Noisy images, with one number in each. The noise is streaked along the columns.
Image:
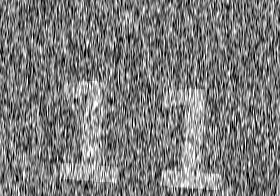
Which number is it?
11
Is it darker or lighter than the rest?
lighter
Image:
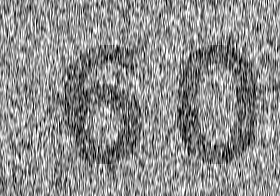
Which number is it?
60
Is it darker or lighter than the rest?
darker
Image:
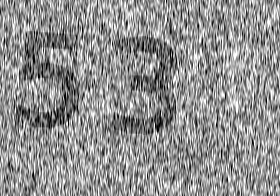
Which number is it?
53
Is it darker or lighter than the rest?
darker
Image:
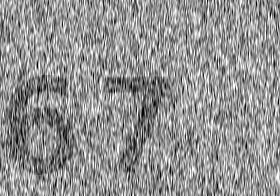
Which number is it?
67
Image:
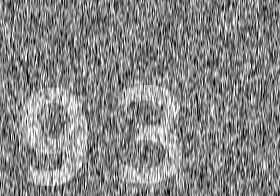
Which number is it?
93
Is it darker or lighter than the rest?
lighter
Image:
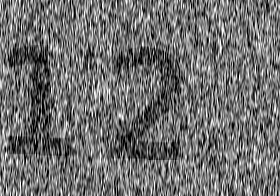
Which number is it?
12
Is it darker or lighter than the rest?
darker
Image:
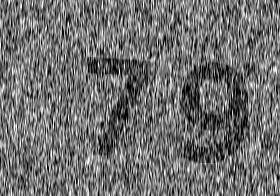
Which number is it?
79
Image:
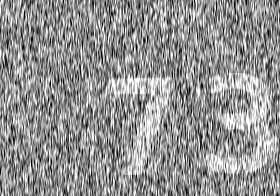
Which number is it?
73
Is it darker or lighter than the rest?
lighter
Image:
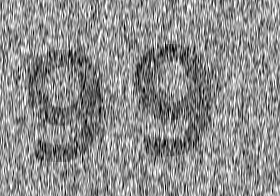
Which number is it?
99
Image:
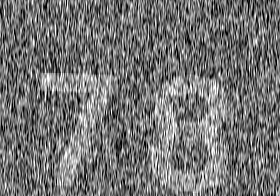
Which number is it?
78
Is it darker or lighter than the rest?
lighter
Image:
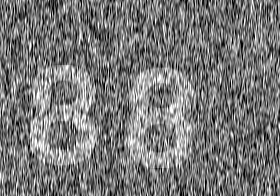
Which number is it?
88
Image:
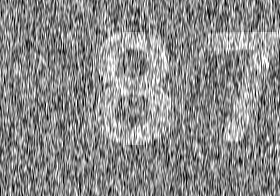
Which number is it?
87
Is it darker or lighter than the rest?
lighter
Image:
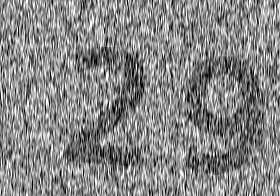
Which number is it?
29
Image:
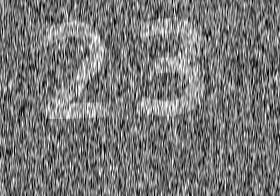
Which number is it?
23
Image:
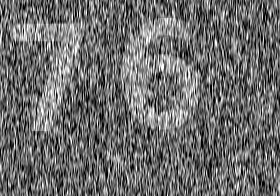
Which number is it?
76
